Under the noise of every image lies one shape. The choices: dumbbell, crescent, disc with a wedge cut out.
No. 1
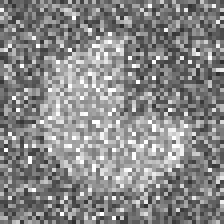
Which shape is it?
disc with a wedge cut out
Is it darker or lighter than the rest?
lighter
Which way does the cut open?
up and right
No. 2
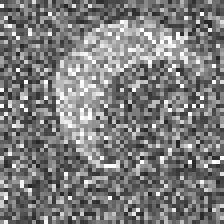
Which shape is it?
crescent
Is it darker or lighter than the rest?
lighter
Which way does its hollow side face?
down and right
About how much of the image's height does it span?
two thirds
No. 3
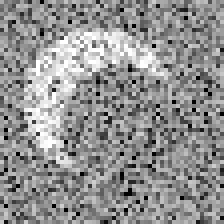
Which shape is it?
crescent
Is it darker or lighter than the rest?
lighter
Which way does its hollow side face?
down and right
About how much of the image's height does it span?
two thirds
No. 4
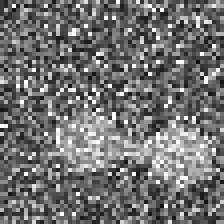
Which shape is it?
dumbbell
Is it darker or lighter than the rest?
lighter
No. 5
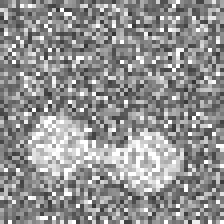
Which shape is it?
dumbbell
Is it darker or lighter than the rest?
lighter
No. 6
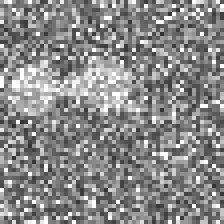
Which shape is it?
dumbbell
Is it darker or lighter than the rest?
lighter
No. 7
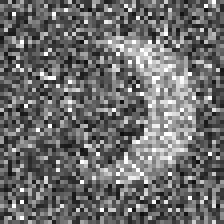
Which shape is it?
crescent
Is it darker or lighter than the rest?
lighter
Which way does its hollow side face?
left
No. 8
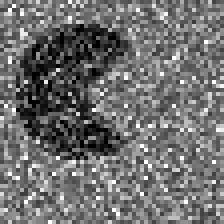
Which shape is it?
disc with a wedge cut out
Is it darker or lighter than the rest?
darker
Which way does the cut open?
right
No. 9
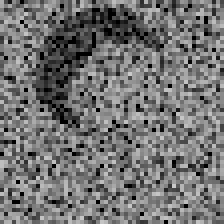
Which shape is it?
crescent
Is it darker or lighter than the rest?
darker
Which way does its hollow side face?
down and right
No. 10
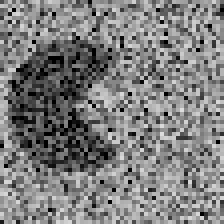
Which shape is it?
disc with a wedge cut out
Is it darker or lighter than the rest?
darker
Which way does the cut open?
right
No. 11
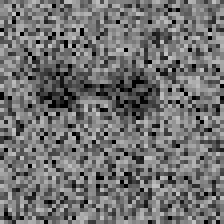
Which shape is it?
dumbbell
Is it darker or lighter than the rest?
darker
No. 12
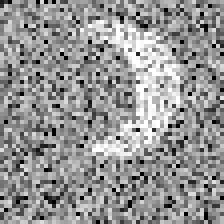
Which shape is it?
crescent
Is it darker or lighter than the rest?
lighter
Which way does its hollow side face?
left
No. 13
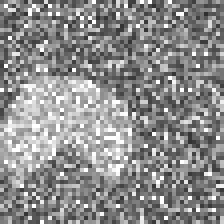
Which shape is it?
disc with a wedge cut out
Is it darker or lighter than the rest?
lighter
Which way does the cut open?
down
